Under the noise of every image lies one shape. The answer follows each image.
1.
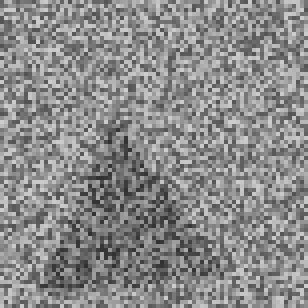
dark triangle
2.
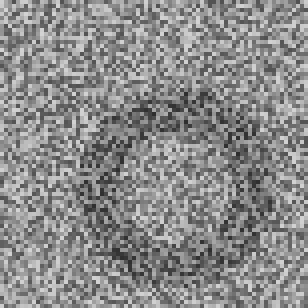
dark ring
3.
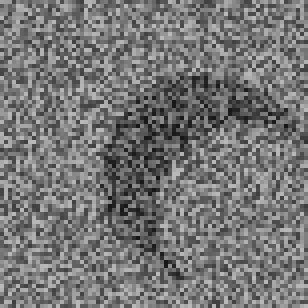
dark crescent
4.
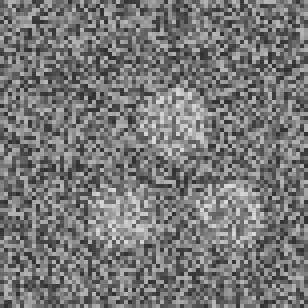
light three dots
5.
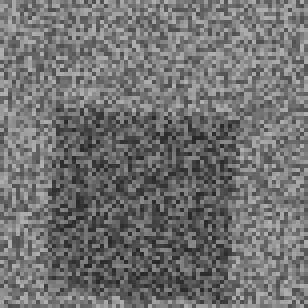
dark square
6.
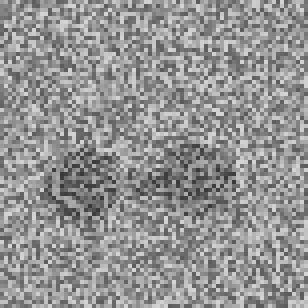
dark dumbbell
